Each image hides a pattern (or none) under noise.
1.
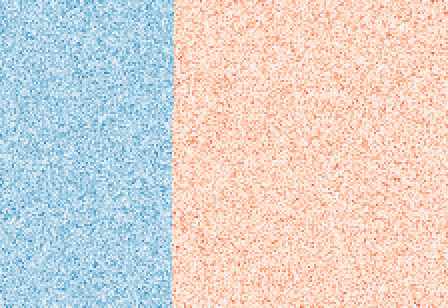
a sharp edge
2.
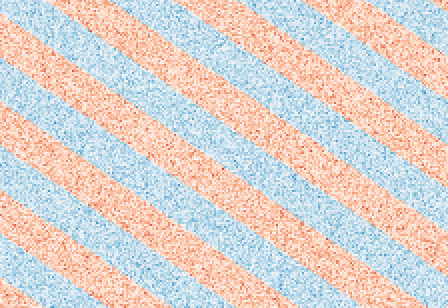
diagonal stripes
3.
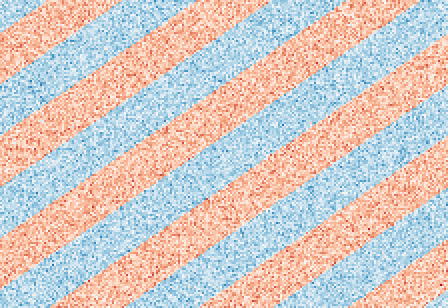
diagonal stripes
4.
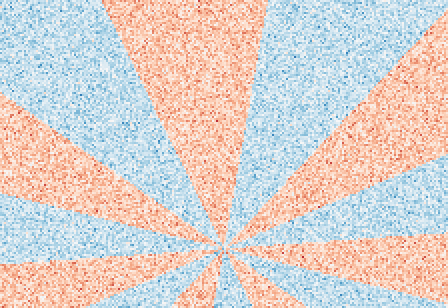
spokes from one point
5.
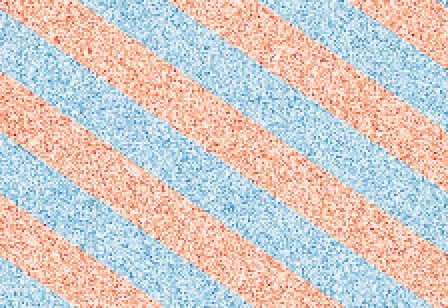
diagonal stripes
